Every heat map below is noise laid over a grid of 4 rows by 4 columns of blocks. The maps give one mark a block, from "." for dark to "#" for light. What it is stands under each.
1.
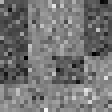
. # # .
. # # .
. # . #
# # # #
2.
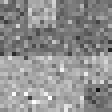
. # . .
. . . .
# # # #
# # # .
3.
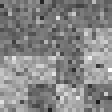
. . . .
. . . #
# # . #
# . # .
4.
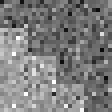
. . . .
# . . .
# # . .
# # # .
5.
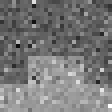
. . . .
. . . .
. # # .
# # # #
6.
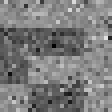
# # # #
. . . #
. # # #
# . . #
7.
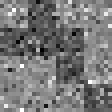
# . # #
. . . #
# # . #
# # # .
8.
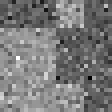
. . # .
# # . .
# # . .
# # # .
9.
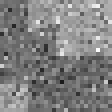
. # # #
. . # #
. . . .
# . . .
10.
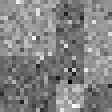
# # . #
# # . #
. . . #
. . # .
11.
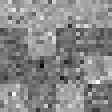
# # # #
. # . .
. . . #
# . # .
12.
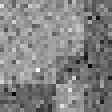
# # # .
# # # .
# # . .
. . # .
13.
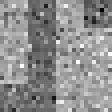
# . # .
# . # #
# . # #
. . # #
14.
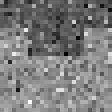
. . . .
# . . #
# # # #
# # # #
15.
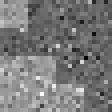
# . . .
. . . .
# # . .
# # # .
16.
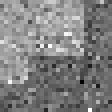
# # # .
# # # .
# . . .
. . . .
